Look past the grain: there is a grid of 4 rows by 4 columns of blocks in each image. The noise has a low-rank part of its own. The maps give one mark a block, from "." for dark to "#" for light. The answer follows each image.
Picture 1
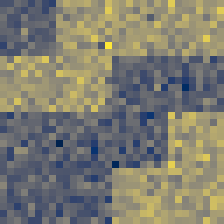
.###
##..
...#
..##
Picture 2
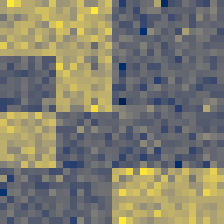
##..
.#..
#...
..##
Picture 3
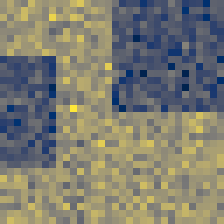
##..
.#..
.###
####
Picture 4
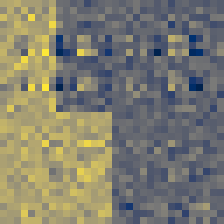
#...
#...
##..
##..
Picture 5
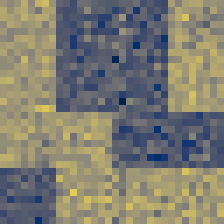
#..#
#..#
##..
.###
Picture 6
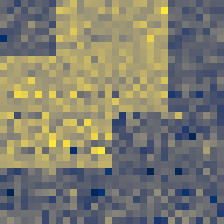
.##.
###.
##..
....
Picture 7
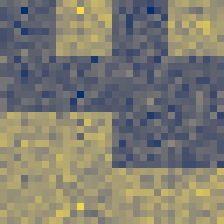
.#.#
....
##..
####
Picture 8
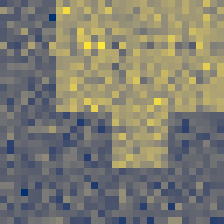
.###
.###
..#.
....
